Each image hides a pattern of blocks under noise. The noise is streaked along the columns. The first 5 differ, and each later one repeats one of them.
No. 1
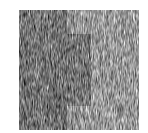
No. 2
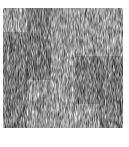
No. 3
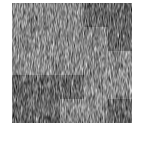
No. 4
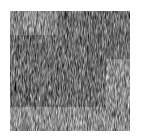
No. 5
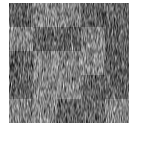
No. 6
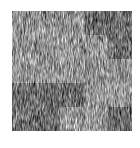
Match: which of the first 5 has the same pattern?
3
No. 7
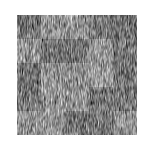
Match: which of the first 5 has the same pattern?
5
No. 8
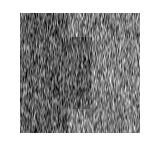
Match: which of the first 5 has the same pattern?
1
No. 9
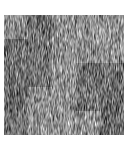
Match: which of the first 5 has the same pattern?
2
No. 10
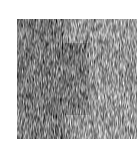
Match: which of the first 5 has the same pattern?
1
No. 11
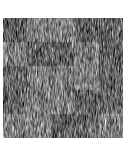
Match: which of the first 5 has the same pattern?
5
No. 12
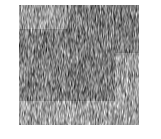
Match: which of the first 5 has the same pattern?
4
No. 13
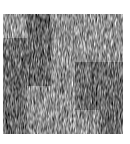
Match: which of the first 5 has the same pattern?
2
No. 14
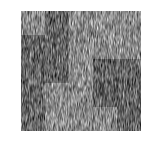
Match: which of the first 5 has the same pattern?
2
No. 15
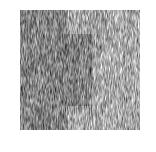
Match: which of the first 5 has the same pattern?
1
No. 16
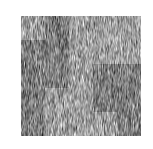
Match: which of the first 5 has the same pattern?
2
